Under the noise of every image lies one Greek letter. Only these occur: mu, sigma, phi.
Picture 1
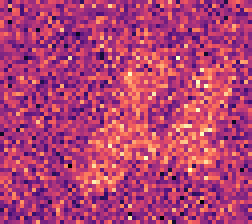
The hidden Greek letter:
mu
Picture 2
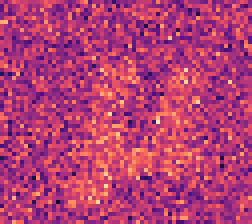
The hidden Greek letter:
mu
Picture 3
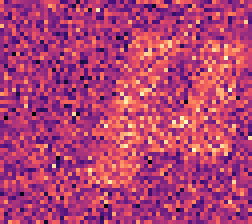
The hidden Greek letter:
mu
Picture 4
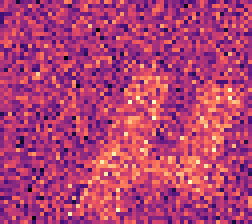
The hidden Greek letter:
mu
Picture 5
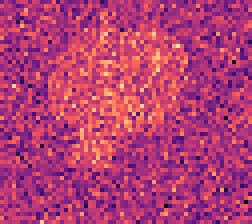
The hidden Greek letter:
phi
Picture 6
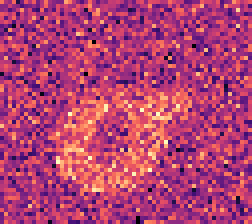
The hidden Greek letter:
sigma
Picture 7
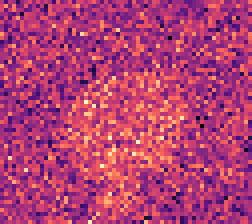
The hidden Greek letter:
phi
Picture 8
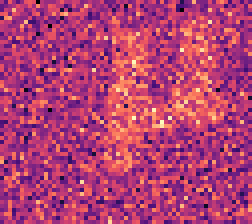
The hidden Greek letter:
mu
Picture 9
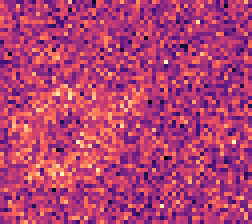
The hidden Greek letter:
sigma
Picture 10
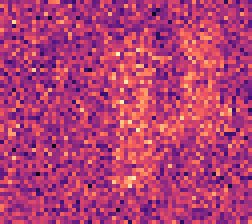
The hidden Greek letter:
mu
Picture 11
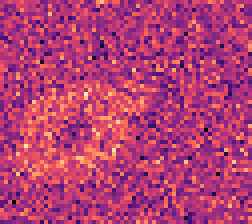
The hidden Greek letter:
sigma
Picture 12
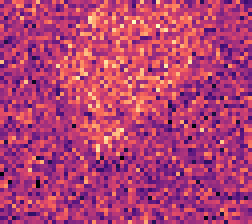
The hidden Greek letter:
phi
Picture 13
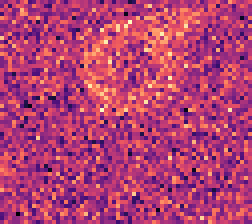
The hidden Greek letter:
sigma
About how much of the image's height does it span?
half
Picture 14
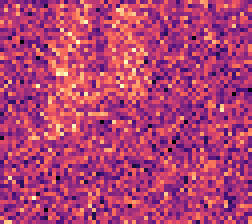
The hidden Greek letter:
mu
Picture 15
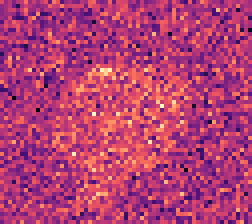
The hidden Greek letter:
phi
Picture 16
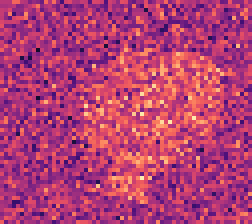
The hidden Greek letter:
phi
